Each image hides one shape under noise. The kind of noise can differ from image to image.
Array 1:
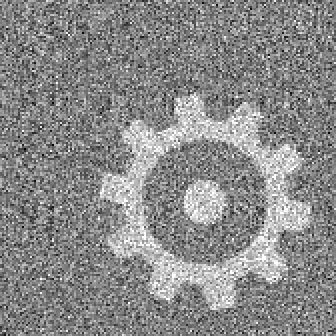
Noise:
low rank plus noise
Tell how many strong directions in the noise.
two
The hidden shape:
gear
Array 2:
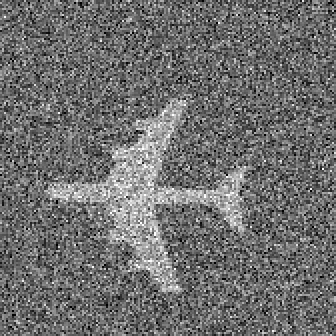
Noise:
independent entries
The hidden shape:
airplane
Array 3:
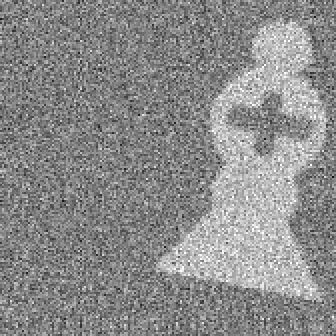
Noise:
low rank plus noise
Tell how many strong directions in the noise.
one
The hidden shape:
chess bishop
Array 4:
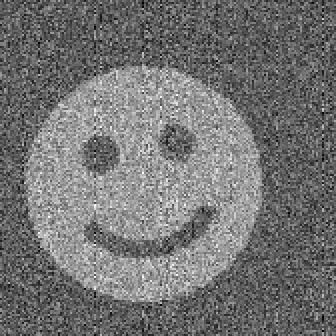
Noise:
columns of uneven size
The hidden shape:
smiling face
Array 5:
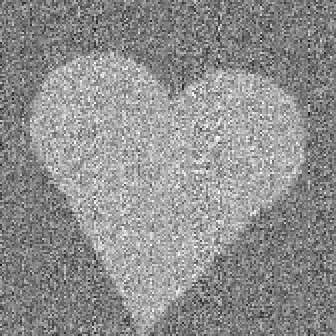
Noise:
columns of uneven size
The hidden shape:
heart
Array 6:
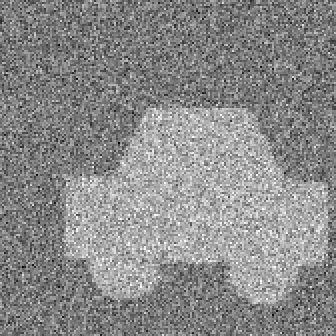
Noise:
independent entries
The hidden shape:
car
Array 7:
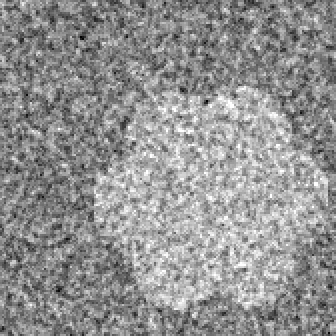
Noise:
blotchy
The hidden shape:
flower
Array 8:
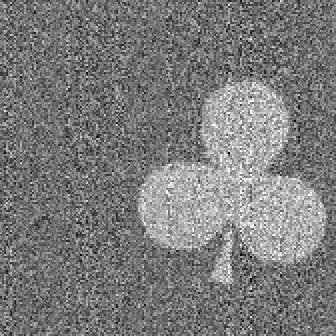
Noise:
columns of uneven size
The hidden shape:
club
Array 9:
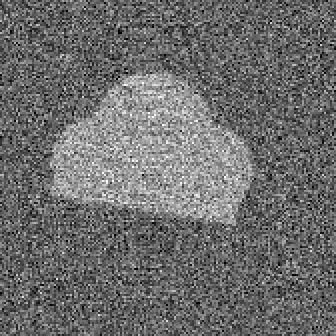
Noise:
low rank plus noise
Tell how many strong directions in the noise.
two
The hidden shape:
cloud
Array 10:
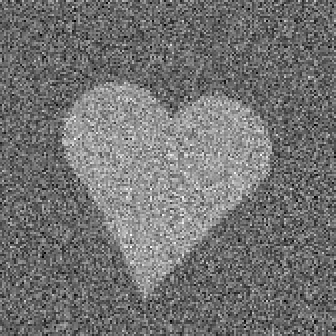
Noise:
low rank plus noise
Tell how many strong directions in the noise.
two
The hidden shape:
heart
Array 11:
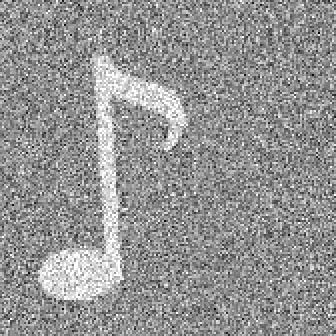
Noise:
low rank plus noise
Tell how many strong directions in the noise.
three or four
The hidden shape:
musical note
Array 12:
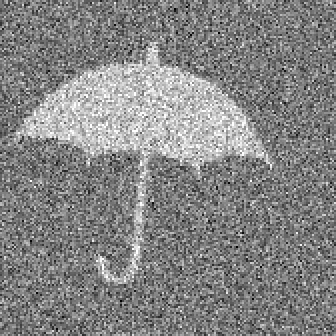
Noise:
independent entries
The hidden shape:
umbrella
